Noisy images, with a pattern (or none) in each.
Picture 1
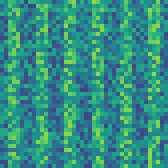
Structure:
vertical stripes
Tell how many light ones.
6
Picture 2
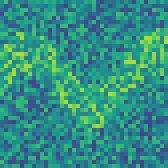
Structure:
a wavy band
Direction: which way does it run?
left to right
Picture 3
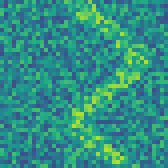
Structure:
a wavy band
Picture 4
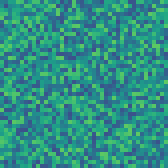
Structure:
only noise
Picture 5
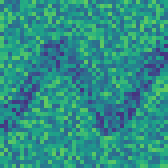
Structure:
a wavy band
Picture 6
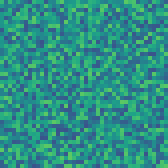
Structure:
only noise
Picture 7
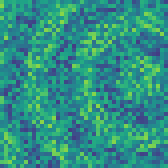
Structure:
rings round one point
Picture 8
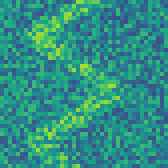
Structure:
a wavy band
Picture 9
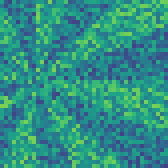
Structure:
spokes from one point
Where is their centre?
middle left
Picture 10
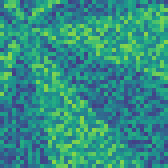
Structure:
spokes from one point
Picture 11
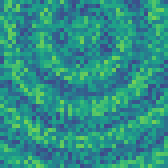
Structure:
rings round one point
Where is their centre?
top middle
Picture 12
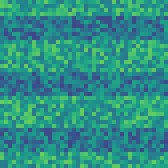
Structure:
horizontal stripes
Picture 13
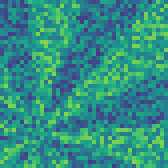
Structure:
spokes from one point
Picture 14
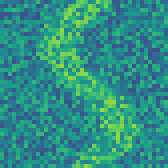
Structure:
a wavy band
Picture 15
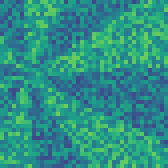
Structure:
spokes from one point
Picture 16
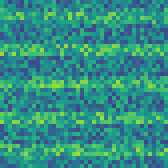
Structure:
horizontal stripes
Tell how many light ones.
5
